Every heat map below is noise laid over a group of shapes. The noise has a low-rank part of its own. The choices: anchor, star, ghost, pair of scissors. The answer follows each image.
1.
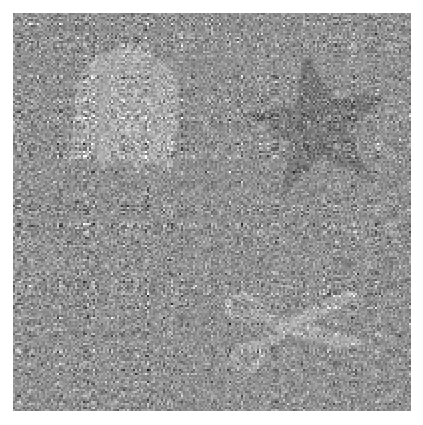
top left: light ghost; top right: dark star; bottom right: light pair of scissors
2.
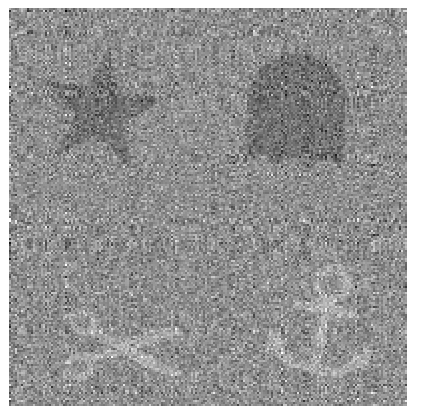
top left: dark star; top right: dark ghost; bottom left: light pair of scissors; bottom right: light anchor
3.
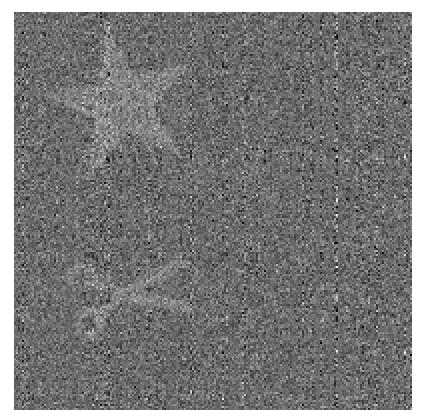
top left: light star; bottom left: light pair of scissors
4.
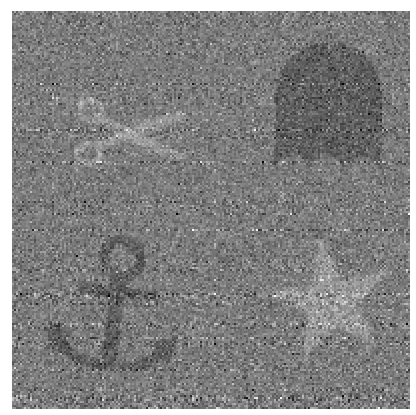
top left: light pair of scissors; top right: dark ghost; bottom left: dark anchor; bottom right: light star
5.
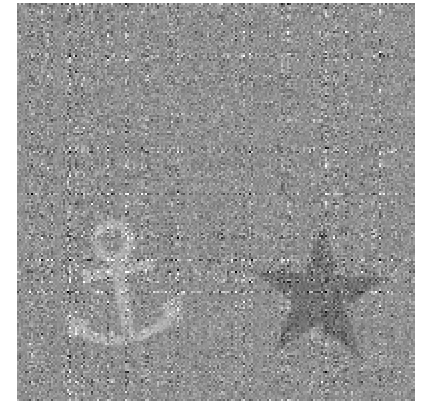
bottom left: light anchor; bottom right: dark star
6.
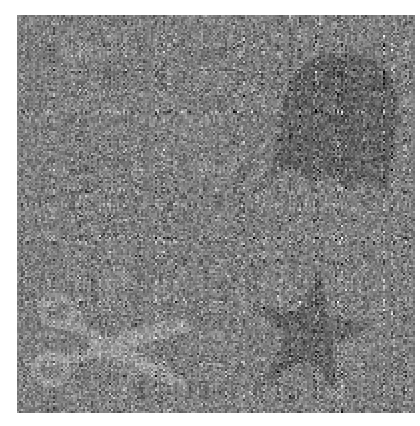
top right: dark ghost; bottom left: light pair of scissors; bottom right: dark star
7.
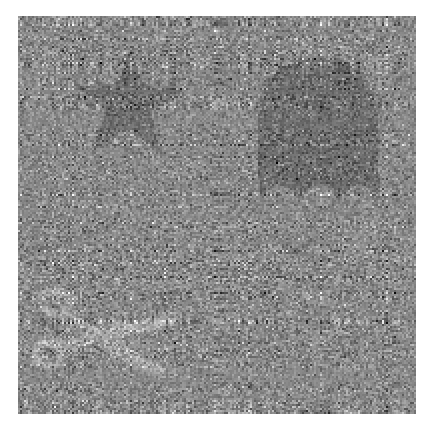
top left: dark star; top right: dark ghost; bottom left: light pair of scissors
